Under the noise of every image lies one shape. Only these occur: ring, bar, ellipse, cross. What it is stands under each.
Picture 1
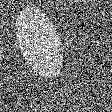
ellipse
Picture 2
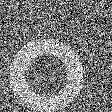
ring
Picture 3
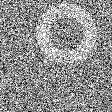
ring
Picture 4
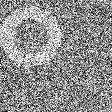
ring
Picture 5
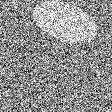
ellipse
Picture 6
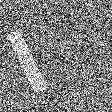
bar
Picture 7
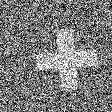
cross
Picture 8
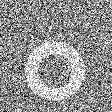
ring
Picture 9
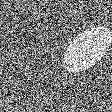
ellipse
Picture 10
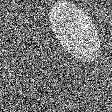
ellipse
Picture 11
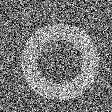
ring
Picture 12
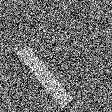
bar
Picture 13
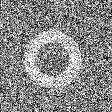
ring
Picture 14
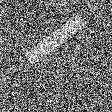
bar
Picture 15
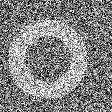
ring
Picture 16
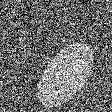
ellipse
